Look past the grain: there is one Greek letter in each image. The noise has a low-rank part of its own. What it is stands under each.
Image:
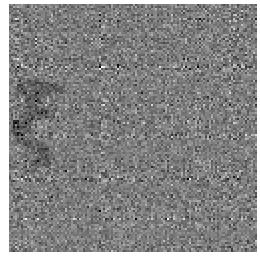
xi
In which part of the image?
middle left
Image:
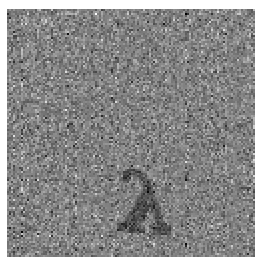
lambda
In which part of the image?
bottom middle
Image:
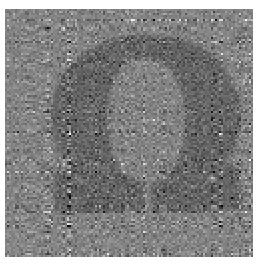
omega
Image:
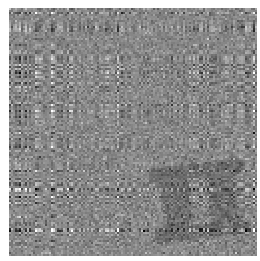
pi
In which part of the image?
bottom right
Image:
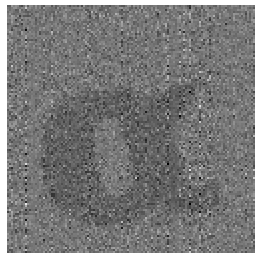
alpha
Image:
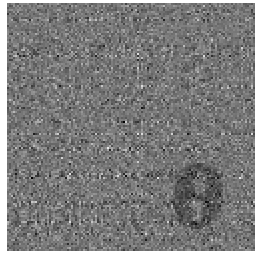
theta
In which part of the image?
bottom right
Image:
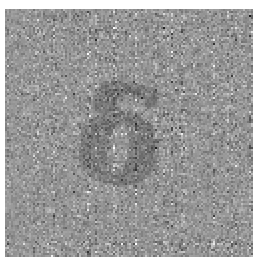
delta
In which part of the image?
centre
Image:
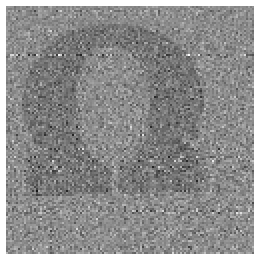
omega
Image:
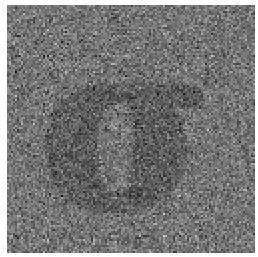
sigma
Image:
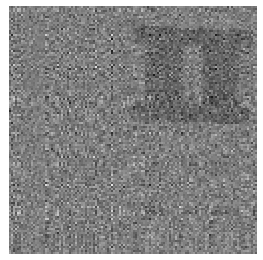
pi
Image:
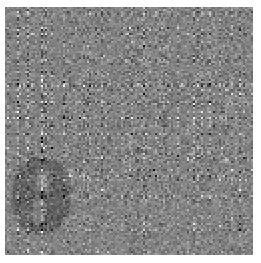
theta
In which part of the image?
bottom left
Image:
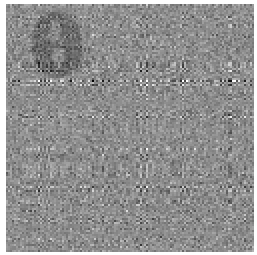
theta
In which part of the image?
top left
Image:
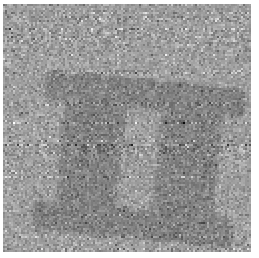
pi
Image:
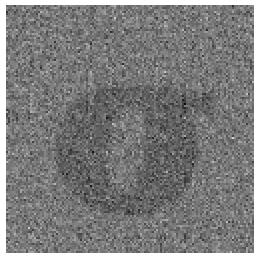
sigma
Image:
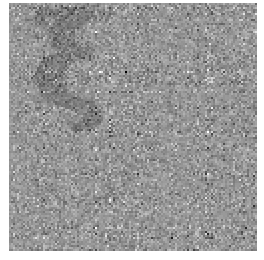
xi
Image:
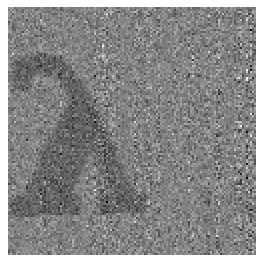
lambda
